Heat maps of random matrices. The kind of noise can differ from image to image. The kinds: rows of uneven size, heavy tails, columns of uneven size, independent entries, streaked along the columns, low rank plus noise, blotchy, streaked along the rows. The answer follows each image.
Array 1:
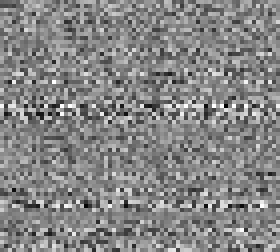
rows of uneven size
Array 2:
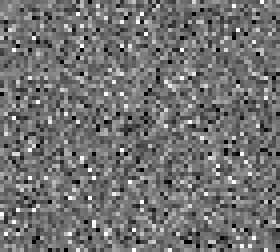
heavy tails
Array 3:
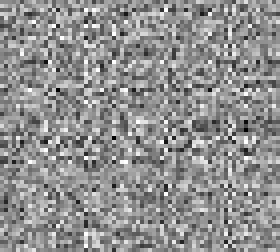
low rank plus noise
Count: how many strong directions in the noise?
three or four
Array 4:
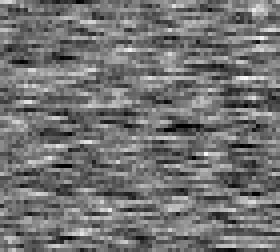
streaked along the rows
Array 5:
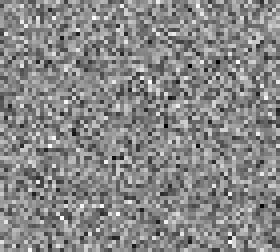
independent entries
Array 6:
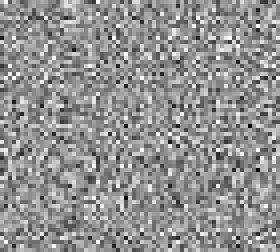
low rank plus noise
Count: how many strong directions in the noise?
three or four
